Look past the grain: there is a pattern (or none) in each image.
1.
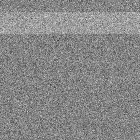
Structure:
one band of rows
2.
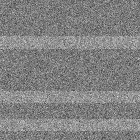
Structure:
bands of rows
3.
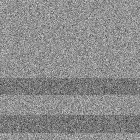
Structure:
bands of rows
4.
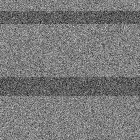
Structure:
bands of rows
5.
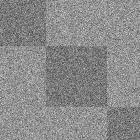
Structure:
blocks along the diagonal
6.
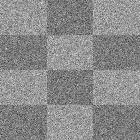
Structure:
a checkerboard
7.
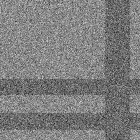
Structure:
bands of rows crossing bands of columns
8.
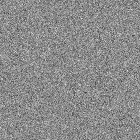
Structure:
only noise
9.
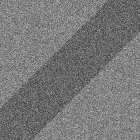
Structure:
a diagonal band
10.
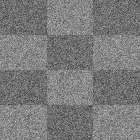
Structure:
a checkerboard
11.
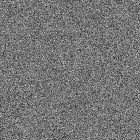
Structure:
only noise
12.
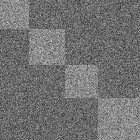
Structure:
blocks along the diagonal
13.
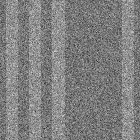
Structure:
bands of columns
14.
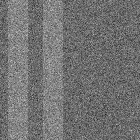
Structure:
bands of columns
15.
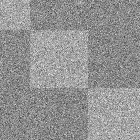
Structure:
blocks along the diagonal
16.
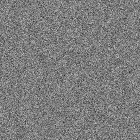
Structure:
only noise
